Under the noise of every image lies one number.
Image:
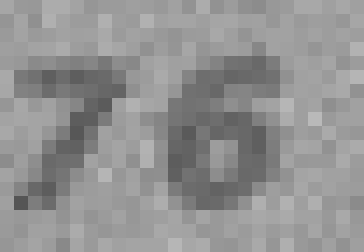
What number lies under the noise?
76
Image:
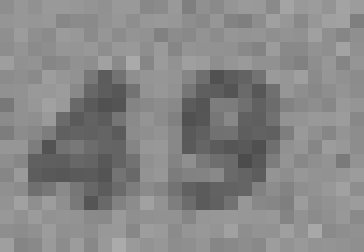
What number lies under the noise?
49
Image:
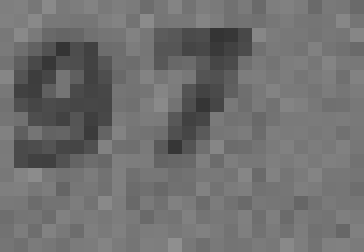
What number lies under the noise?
97
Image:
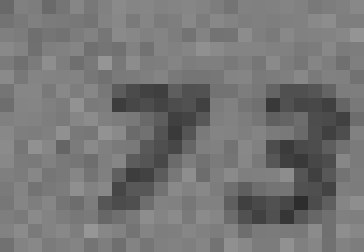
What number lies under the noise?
73
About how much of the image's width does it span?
two thirds
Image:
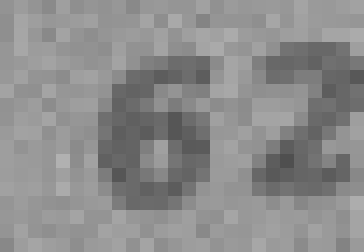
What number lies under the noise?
62
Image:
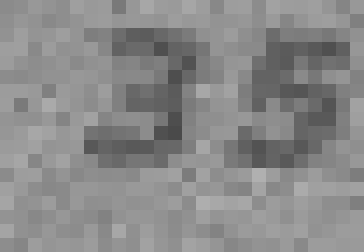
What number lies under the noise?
35
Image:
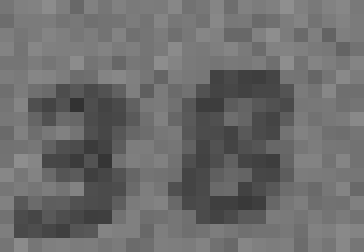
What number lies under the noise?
38
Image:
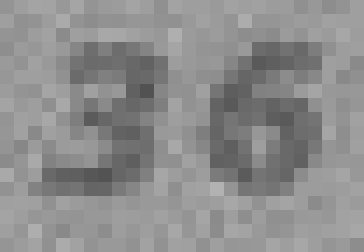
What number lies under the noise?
36
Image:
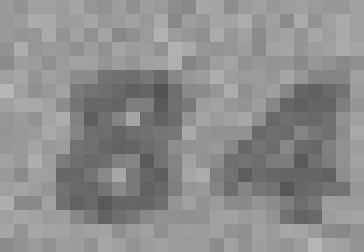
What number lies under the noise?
84
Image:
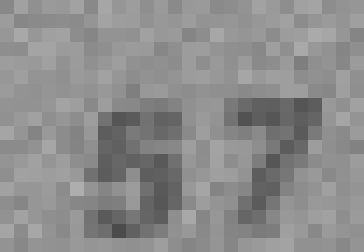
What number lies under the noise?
57
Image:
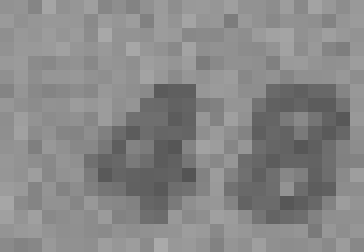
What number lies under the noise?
48
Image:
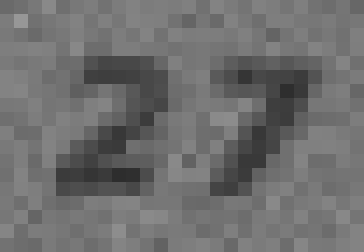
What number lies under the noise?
27
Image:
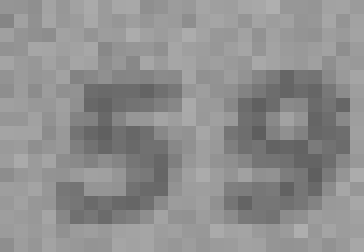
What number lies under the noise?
59
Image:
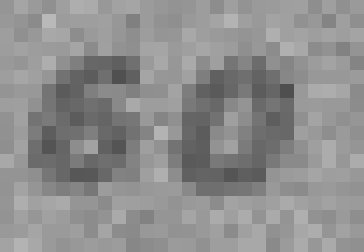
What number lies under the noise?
60
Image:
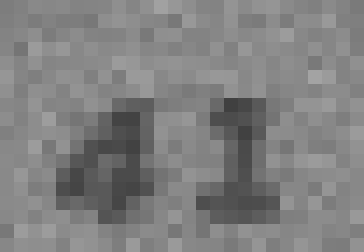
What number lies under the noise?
41
